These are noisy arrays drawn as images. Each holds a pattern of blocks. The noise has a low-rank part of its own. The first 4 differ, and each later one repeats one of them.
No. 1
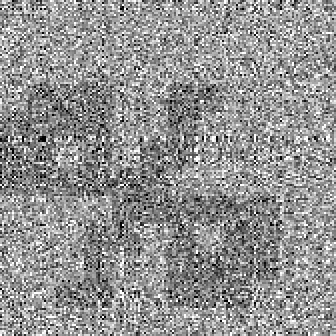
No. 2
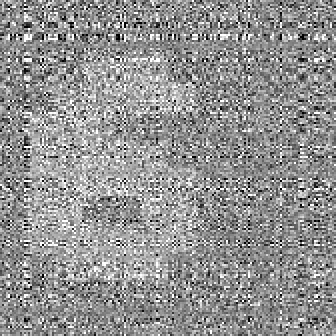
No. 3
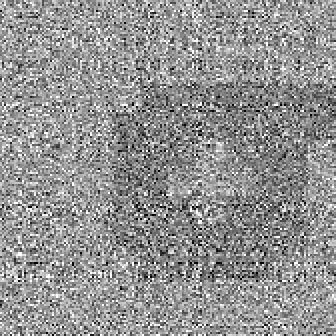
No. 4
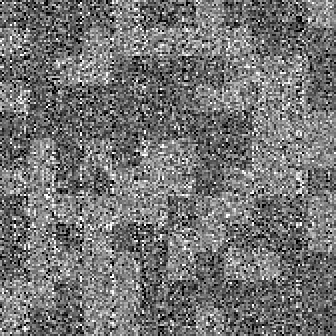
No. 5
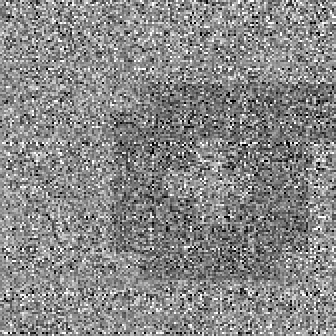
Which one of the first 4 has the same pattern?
3
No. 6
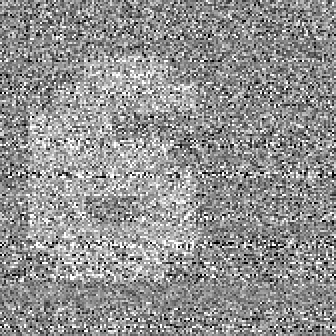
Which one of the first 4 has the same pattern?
2
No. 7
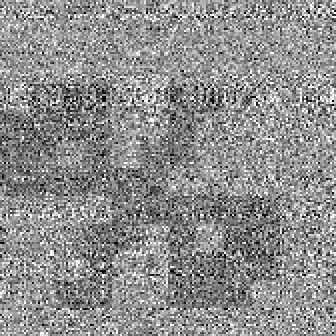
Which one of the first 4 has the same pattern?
1
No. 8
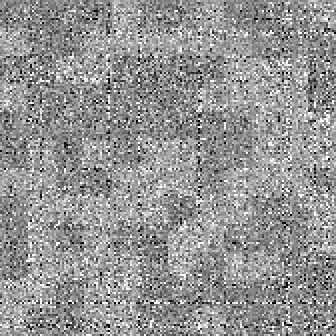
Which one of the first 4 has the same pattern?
4
